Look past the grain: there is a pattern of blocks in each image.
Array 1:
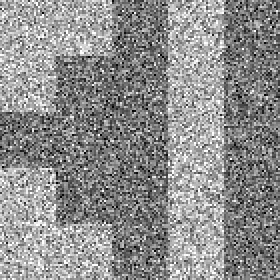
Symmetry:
top and bottom mirror each other
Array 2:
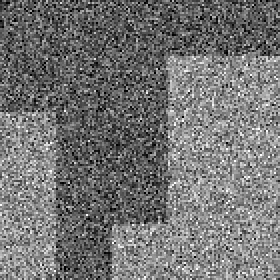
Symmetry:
no symmetry
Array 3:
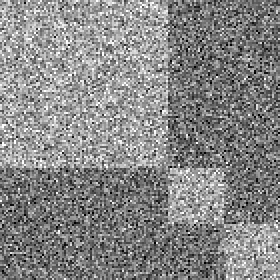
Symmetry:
mirrored about the diagonal from the top left
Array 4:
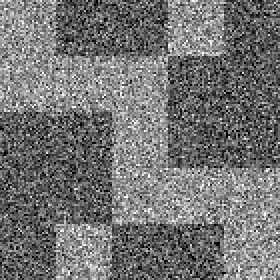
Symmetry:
the same after a half turn
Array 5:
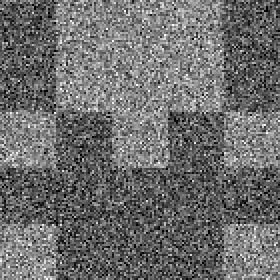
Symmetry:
left and right mirror each other
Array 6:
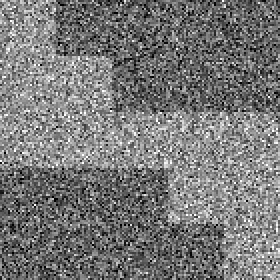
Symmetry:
the same after a half turn
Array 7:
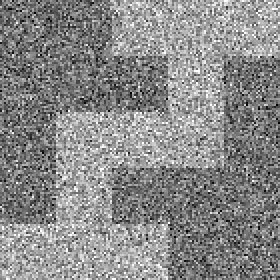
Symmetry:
the same after a half turn
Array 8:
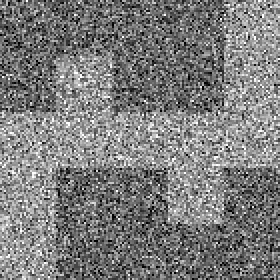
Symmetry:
the same after a half turn
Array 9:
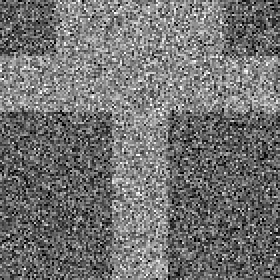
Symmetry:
left and right mirror each other
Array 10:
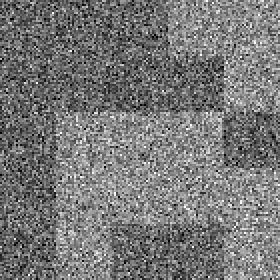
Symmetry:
no symmetry
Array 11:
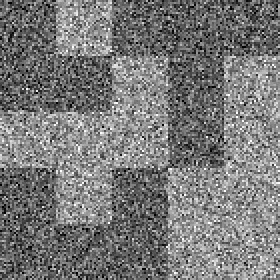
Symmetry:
no symmetry
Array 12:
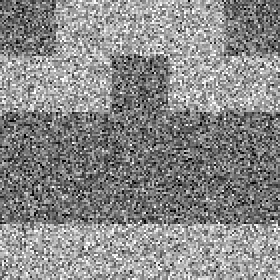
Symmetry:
left and right mirror each other
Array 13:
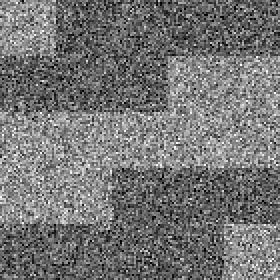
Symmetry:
the same after a half turn
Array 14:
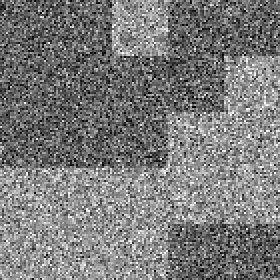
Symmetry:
no symmetry
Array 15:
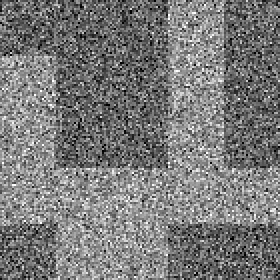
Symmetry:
no symmetry
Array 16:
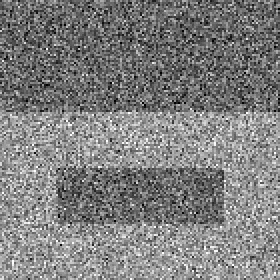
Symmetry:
left and right mirror each other
